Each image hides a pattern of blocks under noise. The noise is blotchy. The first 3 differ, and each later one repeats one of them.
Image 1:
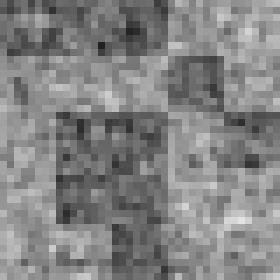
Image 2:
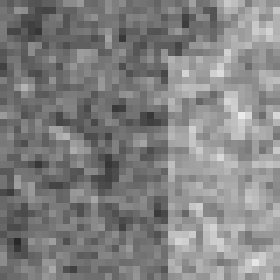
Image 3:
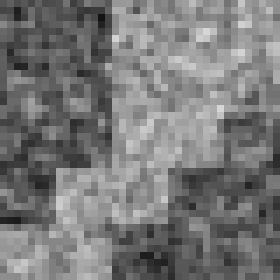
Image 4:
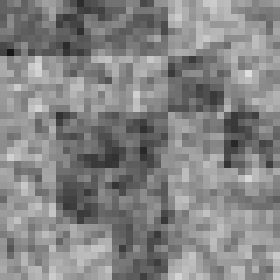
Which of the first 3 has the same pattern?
1
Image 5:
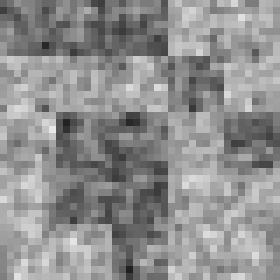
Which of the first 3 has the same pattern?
1
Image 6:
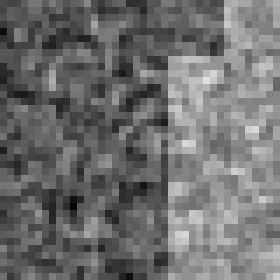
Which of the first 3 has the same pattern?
2
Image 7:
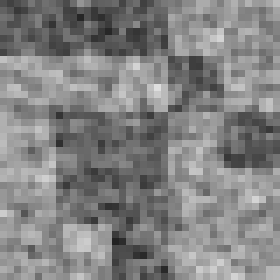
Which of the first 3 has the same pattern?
1
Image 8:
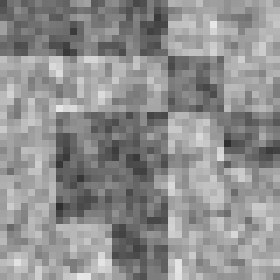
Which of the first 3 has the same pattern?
1
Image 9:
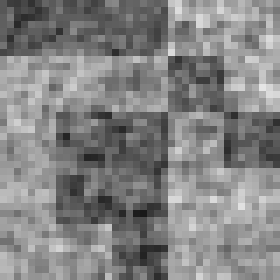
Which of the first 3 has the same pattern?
1
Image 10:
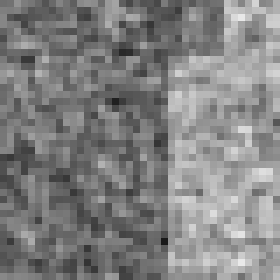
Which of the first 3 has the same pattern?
2
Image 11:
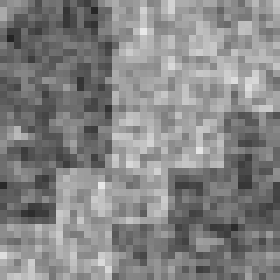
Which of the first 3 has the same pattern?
3
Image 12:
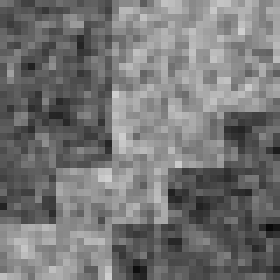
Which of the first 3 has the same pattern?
3
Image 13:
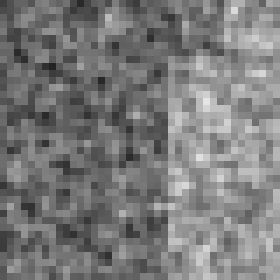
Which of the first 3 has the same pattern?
2
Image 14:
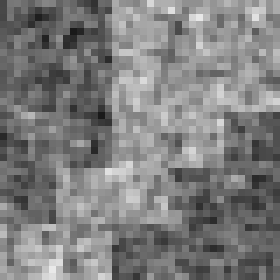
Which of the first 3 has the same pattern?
3
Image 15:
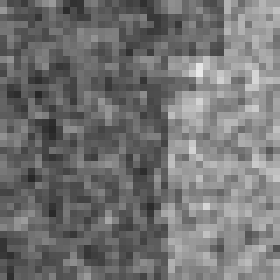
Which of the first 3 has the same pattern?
2
